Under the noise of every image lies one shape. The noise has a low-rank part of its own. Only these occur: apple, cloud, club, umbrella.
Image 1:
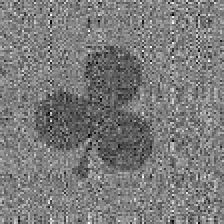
club
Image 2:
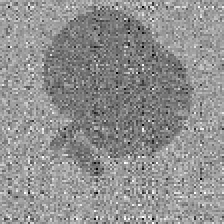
apple
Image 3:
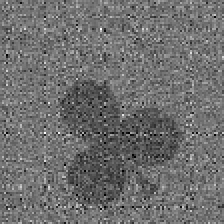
club
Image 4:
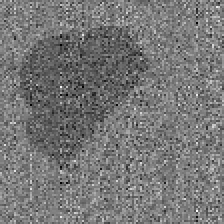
cloud
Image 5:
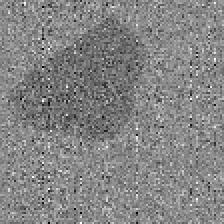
cloud
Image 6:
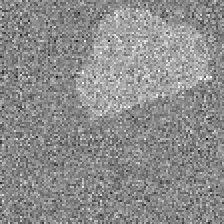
cloud
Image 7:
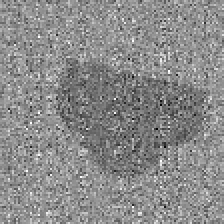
cloud
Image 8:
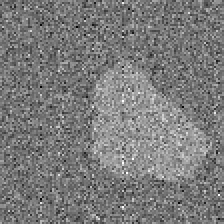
cloud
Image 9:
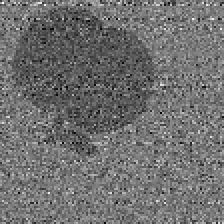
apple
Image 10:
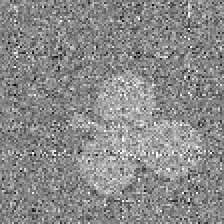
club
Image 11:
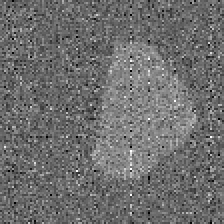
cloud
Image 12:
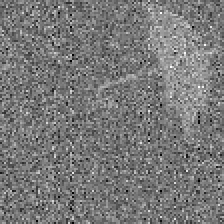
umbrella
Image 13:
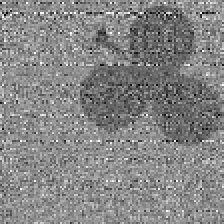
club
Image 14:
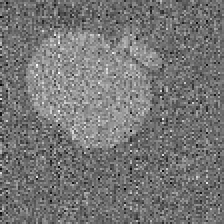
apple
